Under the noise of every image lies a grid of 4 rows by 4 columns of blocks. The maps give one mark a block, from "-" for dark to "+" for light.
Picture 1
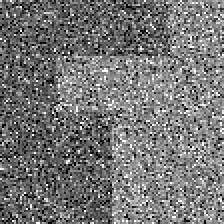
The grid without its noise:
- - - +
- + + +
- - + +
- - + +
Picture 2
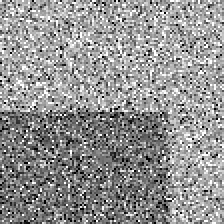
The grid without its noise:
+ + + +
+ + + +
- - - +
- - - +
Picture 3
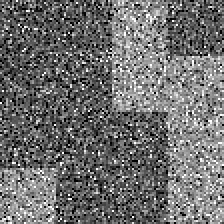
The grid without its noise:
- - + -
- - + +
- - - +
+ - - +
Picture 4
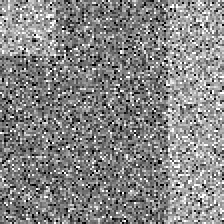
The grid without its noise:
+ - - +
- - - +
- - - +
- - - +
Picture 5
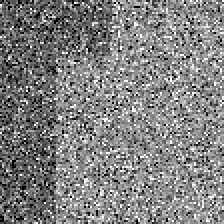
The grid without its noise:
- - + +
- + + +
- + + +
- + + +
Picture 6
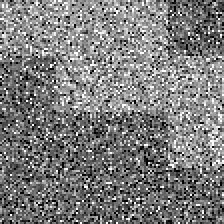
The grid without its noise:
+ + + -
- + + +
- - - +
- - - -
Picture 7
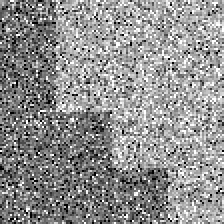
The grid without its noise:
- + + +
- + + +
- - + +
- - - +
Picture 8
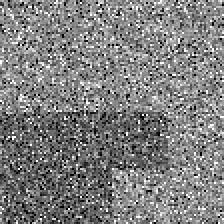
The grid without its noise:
+ + + +
+ + + +
- - - +
- - + +
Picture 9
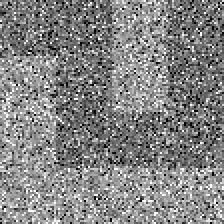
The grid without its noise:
- - + -
+ - + -
+ - - -
+ + + +
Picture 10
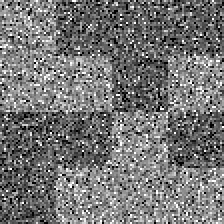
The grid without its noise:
+ - - -
+ + - +
- - + -
- + + +
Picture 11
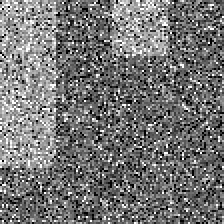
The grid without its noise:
+ - + -
+ - - -
+ - - -
- - - -
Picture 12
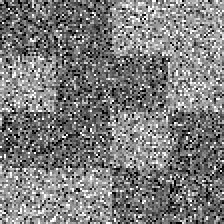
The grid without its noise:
- - + +
+ - - +
- - + -
+ + - -
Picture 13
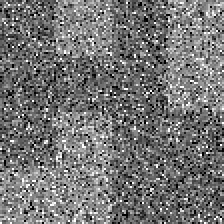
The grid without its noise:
- + - +
- - - +
- + - -
+ + - -
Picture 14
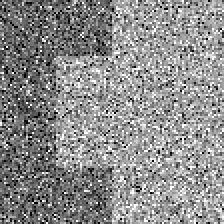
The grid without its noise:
- - + +
- + + +
- + + +
- - + +
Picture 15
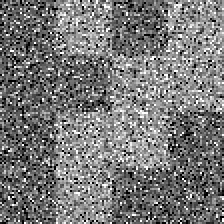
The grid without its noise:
- + - +
- - + +
- + + -
- + - -
